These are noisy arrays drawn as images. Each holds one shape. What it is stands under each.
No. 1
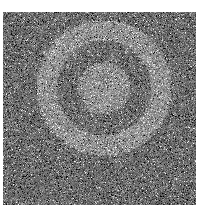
light bullseye
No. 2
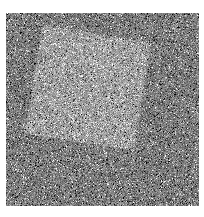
light square
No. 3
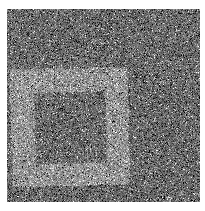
light square frame
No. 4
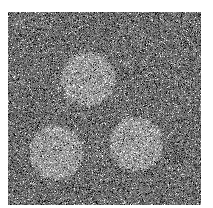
light three dots
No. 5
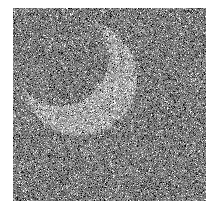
light crescent
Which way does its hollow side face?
up and left
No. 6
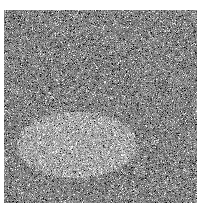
light ellipse
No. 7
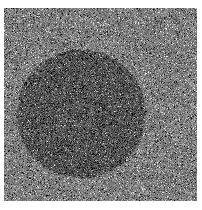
dark disc
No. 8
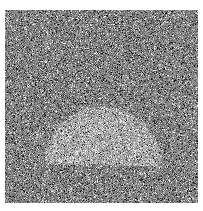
light half disc
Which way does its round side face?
up
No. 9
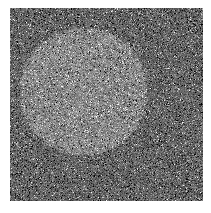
light disc
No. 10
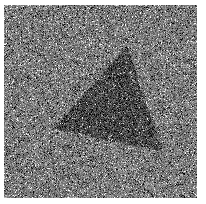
dark triangle
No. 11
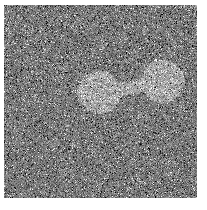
light dumbbell
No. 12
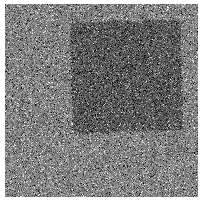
dark square
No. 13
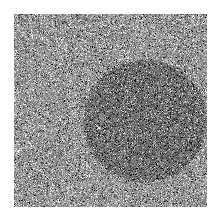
dark disc
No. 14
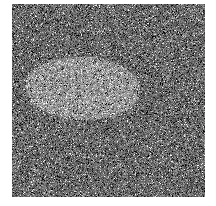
light ellipse
